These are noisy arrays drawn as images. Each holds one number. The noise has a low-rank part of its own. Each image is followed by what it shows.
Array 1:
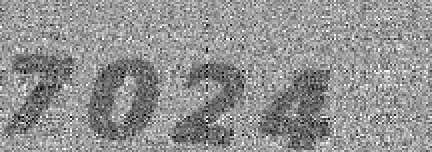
7024
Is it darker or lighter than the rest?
darker
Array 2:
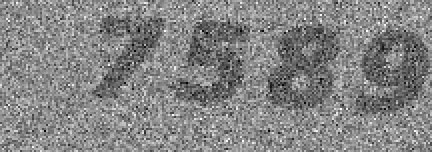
7589
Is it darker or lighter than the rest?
darker
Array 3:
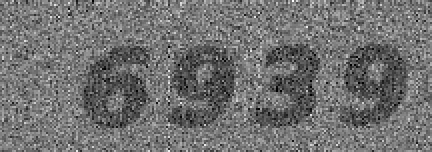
6939
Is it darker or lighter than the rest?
darker
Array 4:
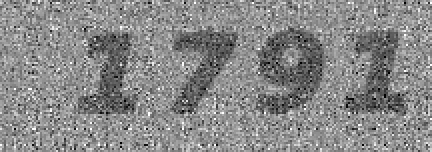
1791
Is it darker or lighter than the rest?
darker
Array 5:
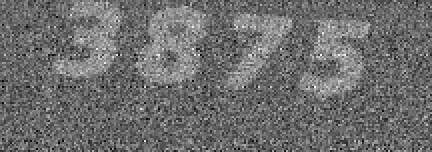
3875
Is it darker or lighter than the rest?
lighter
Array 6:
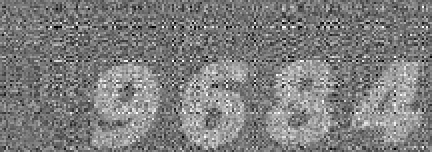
9684
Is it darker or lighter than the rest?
lighter
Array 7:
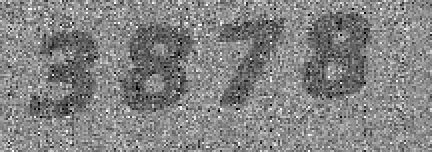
3878
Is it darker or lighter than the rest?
darker
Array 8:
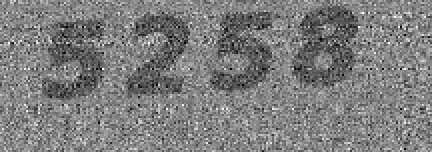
5258
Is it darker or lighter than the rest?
darker
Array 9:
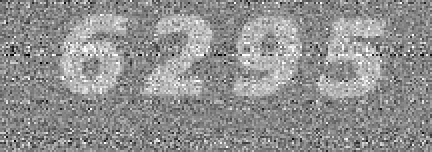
6295
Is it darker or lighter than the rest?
lighter
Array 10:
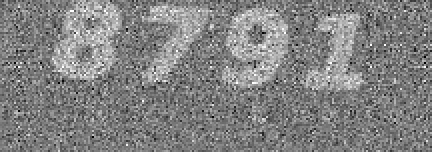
8791
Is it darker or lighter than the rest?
lighter
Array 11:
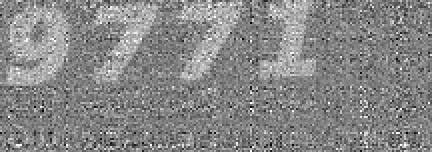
9771
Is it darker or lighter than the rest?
lighter
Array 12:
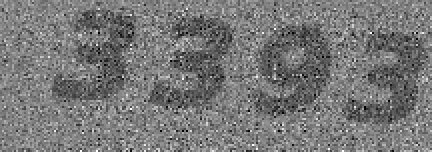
3393
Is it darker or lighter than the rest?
darker
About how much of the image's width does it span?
nearly all
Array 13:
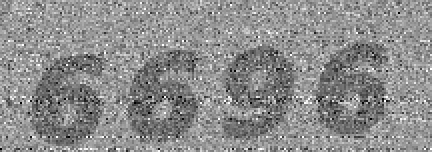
6696
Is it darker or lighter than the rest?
darker
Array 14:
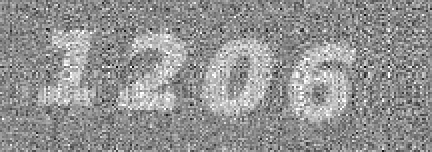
1206
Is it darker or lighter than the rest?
lighter
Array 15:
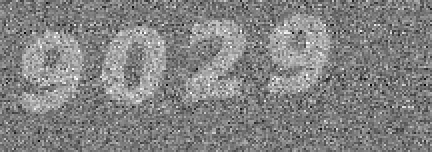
9029
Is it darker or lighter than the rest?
lighter
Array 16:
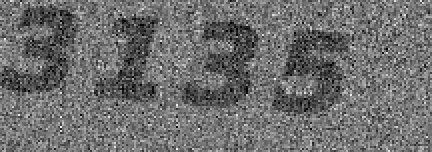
3135
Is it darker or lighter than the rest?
darker
